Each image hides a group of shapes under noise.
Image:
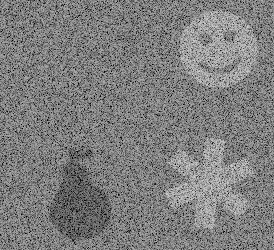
top right: light smiling face; bottom left: dark pear; bottom right: light asterisk
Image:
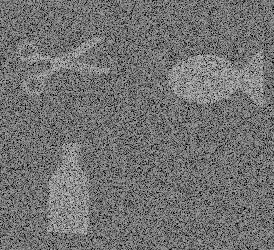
top left: light pair of scissors; top right: light fish; bottom left: light bottle
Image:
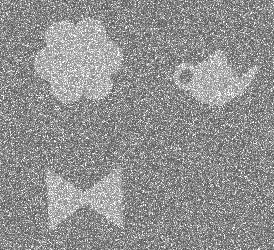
top left: light flower; top right: light teapot; bottom left: light bow tie
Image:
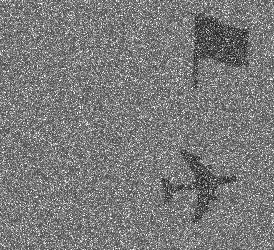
top right: dark flag; bottom right: dark airplane
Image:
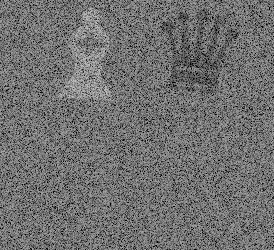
top left: light chess bishop; top right: dark chess queen
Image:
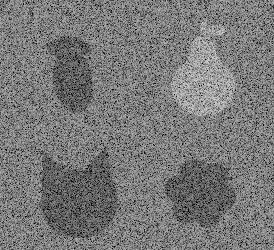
top left: dark footprint; top right: light pear; bottom left: dark cat's head; bottom right: dark flower
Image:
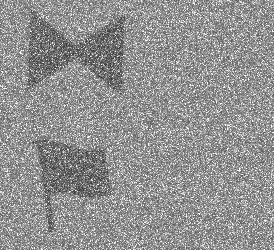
top left: dark bow tie; bottom left: dark flag
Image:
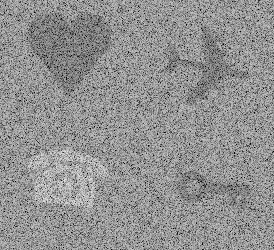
top left: dark heart; top right: dark airplane; bottom left: light telephone; bottom right: dark key
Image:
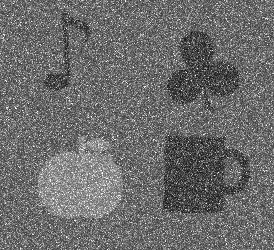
top left: dark musical note; top right: dark club; bottom left: light apple; bottom right: dark cup
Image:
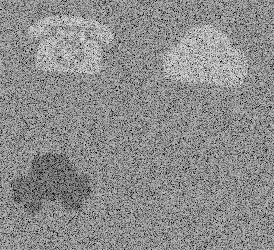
top left: light telephone; top right: light cloud; bottom left: dark car
